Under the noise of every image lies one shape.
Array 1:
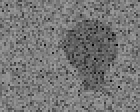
light bulb
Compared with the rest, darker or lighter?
darker
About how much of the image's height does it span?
two thirds
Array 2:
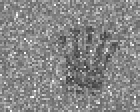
chess queen
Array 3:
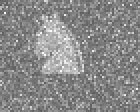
chess knight
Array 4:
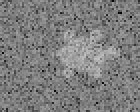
turtle
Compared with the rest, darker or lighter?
lighter
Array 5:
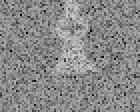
chess bishop
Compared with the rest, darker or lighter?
lighter
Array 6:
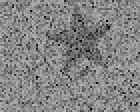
star
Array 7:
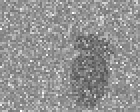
footprint
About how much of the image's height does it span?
two thirds
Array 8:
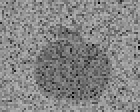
apple
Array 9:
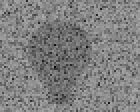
light bulb
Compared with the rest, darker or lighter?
darker
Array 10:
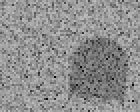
ghost
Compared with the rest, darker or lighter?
darker
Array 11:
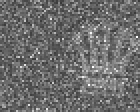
chess queen
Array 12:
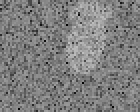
footprint
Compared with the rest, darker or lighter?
lighter
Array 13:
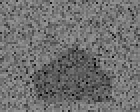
cloud
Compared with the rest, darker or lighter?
darker
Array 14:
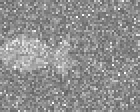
fish
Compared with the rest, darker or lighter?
lighter
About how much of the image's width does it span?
half
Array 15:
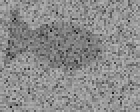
fish
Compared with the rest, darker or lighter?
darker
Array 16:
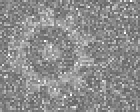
gear
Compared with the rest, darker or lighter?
lighter
